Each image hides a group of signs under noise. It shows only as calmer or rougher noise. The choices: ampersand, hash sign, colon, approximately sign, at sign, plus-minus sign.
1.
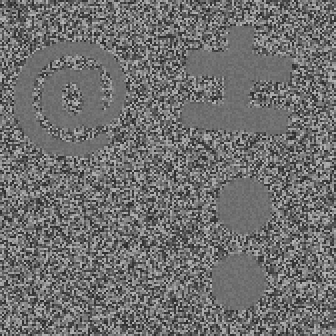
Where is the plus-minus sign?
top right
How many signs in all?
3
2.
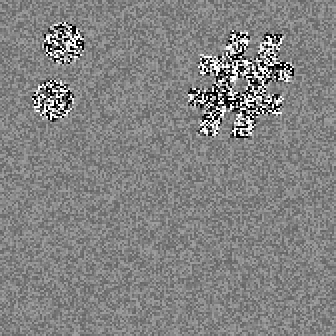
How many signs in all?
2
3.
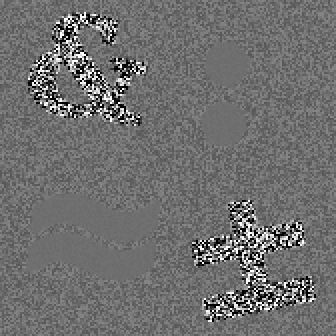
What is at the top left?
ampersand
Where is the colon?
top right
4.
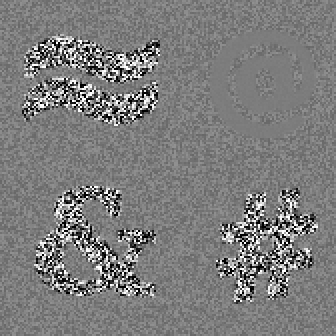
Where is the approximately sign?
top left
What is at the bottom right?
hash sign
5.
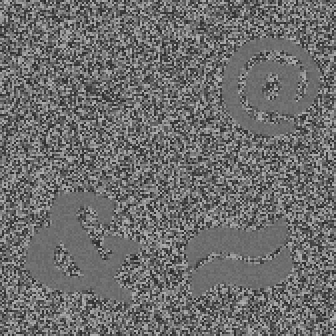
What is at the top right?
at sign
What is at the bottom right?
approximately sign
